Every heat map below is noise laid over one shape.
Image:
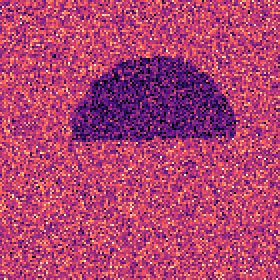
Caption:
dark half disc
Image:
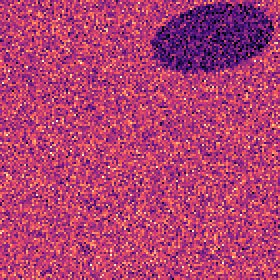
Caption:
dark ellipse, top right
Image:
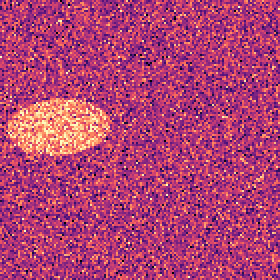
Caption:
light ellipse, middle left
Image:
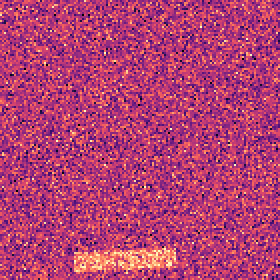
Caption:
light bar, bottom middle
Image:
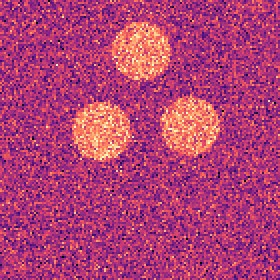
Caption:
light three dots
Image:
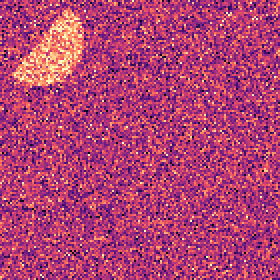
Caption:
light half disc, top left
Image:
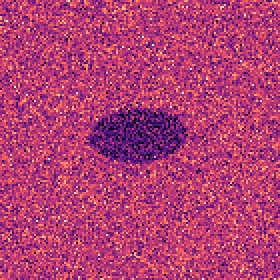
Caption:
dark ellipse, centre
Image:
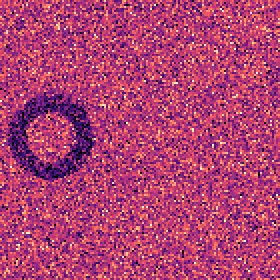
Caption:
dark ring, middle left
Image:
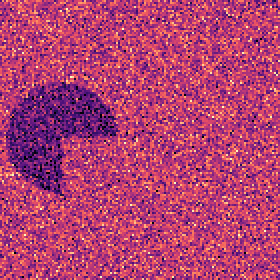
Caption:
dark disc with a wedge cut out, middle left
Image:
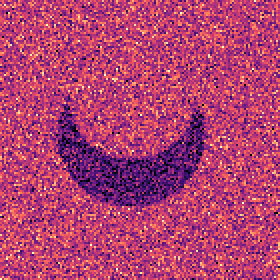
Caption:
dark crescent
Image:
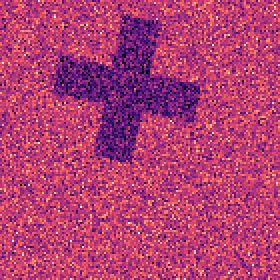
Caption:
dark cross
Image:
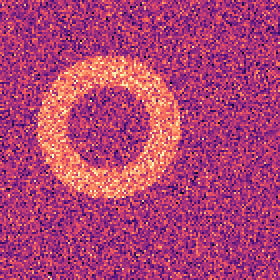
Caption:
light ring
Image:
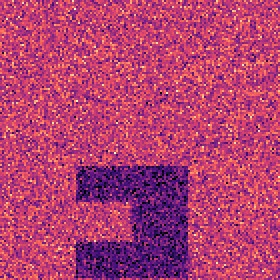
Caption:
dark square with a notch, bottom middle
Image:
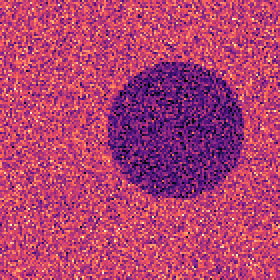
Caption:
dark disc
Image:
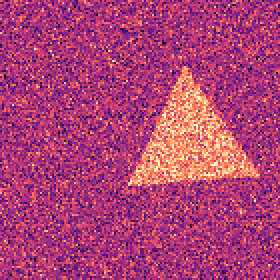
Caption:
light triangle
